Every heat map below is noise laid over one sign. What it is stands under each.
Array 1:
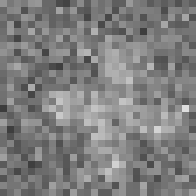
plus sign
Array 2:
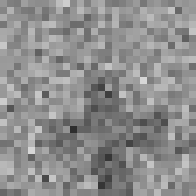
plus sign
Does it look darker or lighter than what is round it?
darker
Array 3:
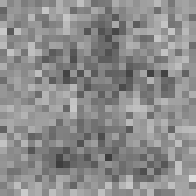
plus-minus sign
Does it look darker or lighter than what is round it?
darker
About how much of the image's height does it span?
nearly all
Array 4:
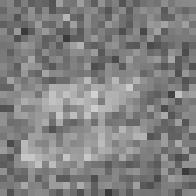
equals sign
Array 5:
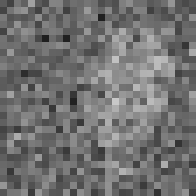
hash sign
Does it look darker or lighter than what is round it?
lighter
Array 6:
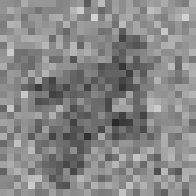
not-equal sign
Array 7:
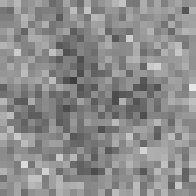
plus sign
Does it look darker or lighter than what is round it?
darker
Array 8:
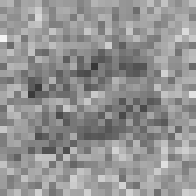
equals sign
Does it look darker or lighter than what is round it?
darker
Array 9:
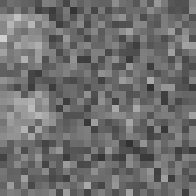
colon
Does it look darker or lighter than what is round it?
lighter
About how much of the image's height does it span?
two thirds
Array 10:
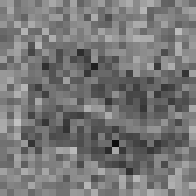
approximately sign
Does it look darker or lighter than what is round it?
darker
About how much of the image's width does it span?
nearly all
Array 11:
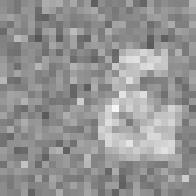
ampersand
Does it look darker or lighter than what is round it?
lighter
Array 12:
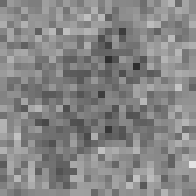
not-equal sign
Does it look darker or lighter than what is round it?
darker
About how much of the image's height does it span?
nearly all
